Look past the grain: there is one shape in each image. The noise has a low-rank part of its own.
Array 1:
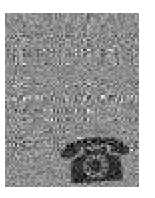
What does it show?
dark telephone
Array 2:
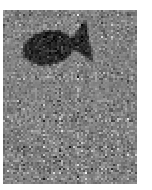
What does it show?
dark fish
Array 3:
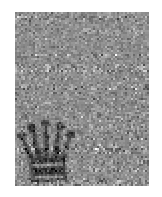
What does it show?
dark chess queen, bottom left
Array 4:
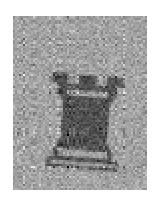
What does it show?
dark chess rook
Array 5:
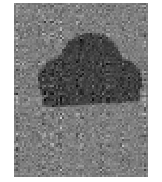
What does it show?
dark cloud
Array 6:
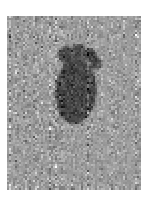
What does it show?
dark footprint
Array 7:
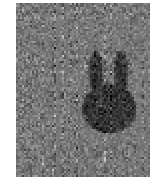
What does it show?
dark rabbit's head
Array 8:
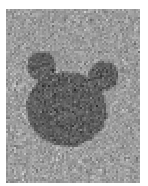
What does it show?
dark bear's head
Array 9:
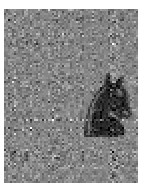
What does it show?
dark chess knight, middle right
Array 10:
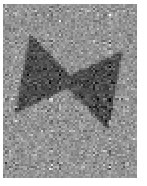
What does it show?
dark bow tie
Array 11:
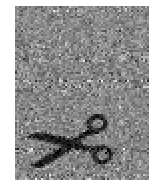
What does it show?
dark pair of scissors
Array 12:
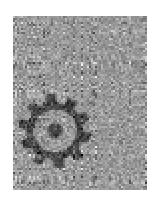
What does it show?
dark gear
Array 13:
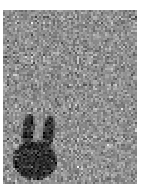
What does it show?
dark rabbit's head, bottom left
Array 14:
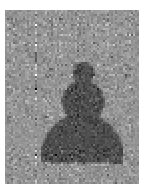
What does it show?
dark chess pawn
